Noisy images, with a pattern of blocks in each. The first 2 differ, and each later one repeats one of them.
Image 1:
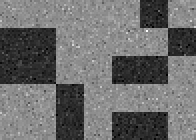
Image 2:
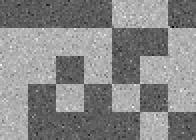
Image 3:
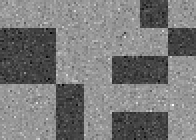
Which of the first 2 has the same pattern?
1
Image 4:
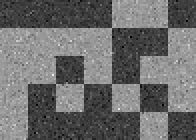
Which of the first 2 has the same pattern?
2
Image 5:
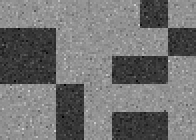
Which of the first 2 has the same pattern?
1
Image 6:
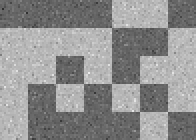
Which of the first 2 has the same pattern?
2
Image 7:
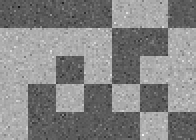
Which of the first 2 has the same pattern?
2
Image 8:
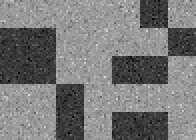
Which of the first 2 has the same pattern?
1
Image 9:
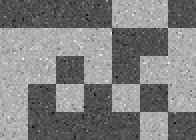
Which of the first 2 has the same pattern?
2
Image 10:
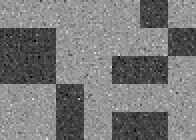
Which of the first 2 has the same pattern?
1
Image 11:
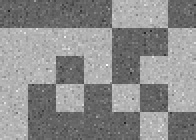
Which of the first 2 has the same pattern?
2
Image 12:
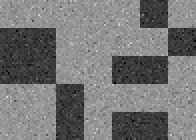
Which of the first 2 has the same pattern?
1
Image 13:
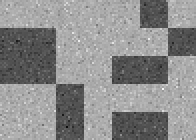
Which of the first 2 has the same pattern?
1
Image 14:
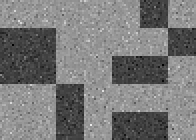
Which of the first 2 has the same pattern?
1
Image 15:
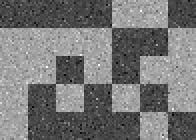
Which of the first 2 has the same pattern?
2
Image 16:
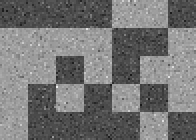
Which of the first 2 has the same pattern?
2
